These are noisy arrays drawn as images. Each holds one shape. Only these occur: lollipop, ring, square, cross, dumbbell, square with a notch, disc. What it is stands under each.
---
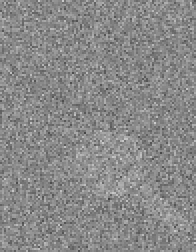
lollipop
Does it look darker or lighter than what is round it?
lighter
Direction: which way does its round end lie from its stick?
up and left
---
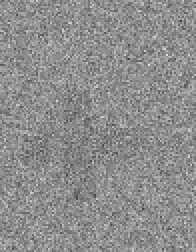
cross
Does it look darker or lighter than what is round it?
darker
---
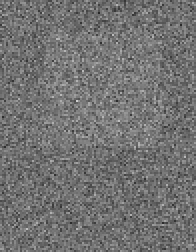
square
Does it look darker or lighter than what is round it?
lighter
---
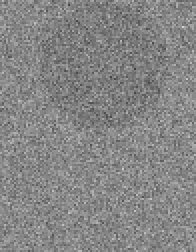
disc
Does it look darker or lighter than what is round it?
darker
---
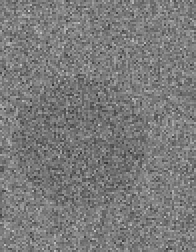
disc
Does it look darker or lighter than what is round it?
darker
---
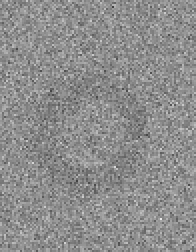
ring
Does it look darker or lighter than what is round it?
darker
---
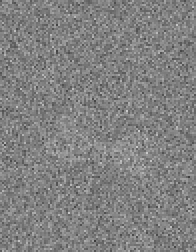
dumbbell
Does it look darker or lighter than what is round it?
lighter
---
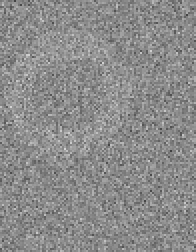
ring
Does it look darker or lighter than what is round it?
lighter
